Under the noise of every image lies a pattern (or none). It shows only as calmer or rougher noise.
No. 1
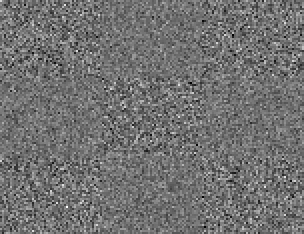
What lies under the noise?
a checkerboard
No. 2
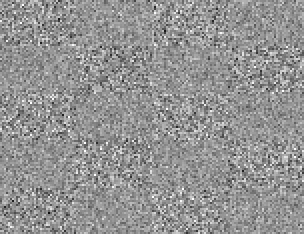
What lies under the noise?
a checkerboard
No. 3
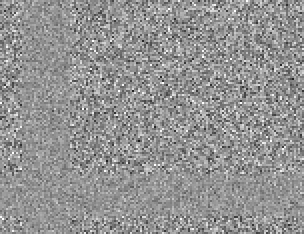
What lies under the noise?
bands of rows crossing bands of columns
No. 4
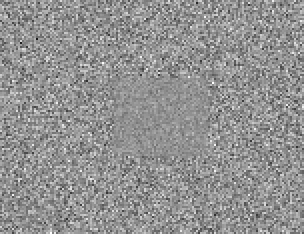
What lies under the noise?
one block
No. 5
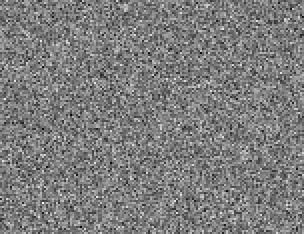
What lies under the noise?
only noise
